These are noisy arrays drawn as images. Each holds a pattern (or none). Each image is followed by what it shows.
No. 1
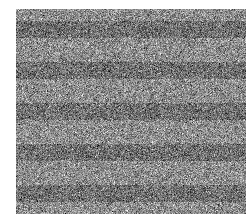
horizontal stripes
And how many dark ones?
5
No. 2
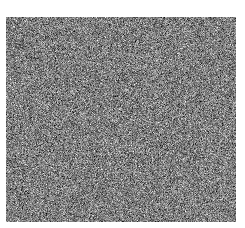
only noise
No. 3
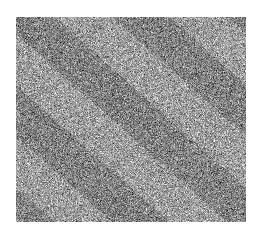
diagonal stripes
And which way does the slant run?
top left to bottom right
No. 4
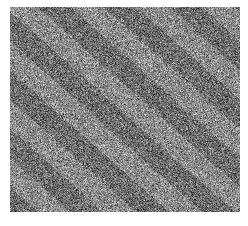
diagonal stripes
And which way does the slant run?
top left to bottom right
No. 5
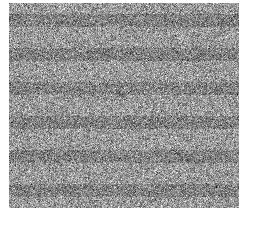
horizontal stripes
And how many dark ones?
6
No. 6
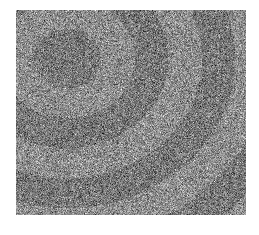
rings round one point
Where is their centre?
top left
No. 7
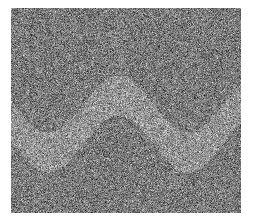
a wavy band
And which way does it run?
left to right
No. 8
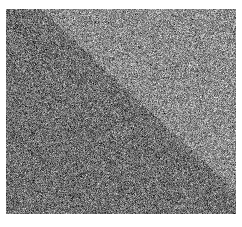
a sharp edge
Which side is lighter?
top right
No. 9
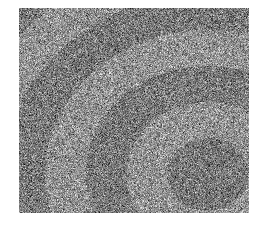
rings round one point
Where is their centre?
bottom right
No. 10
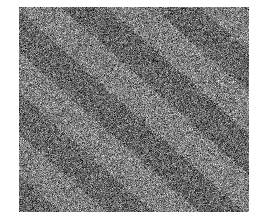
diagonal stripes
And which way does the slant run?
top left to bottom right
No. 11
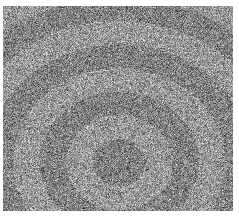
rings round one point
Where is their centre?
bottom middle
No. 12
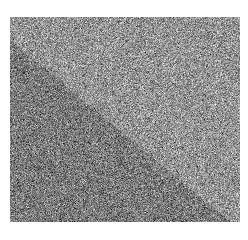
a sharp edge
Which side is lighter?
top right
